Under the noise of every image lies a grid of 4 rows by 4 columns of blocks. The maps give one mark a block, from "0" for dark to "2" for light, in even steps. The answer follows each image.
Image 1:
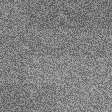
1000
1111
1222
0122
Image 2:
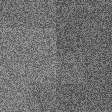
1100
2200
2210
2100
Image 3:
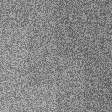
1100
2100
2110
2210
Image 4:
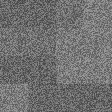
0012
1122
0022
2000
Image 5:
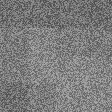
0000
1211
1222
0122
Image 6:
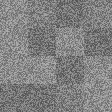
2101
2020
2202
0012
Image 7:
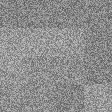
0000
2220
2110
1102
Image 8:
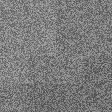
2211
2211
2110
1000
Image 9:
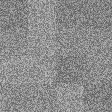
0200
1211
2201
1120
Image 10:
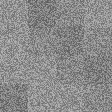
2012
2101
2210
0221
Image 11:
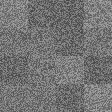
2002
1101
0120
1102
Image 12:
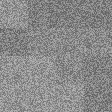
2000
0111
2210
2220
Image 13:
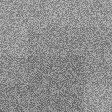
2222
2111
1001
0002
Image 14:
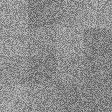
2012
2120
1010
2100
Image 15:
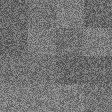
0120
0212
1100
2221
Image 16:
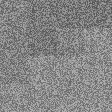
1000
1012
1222
2222
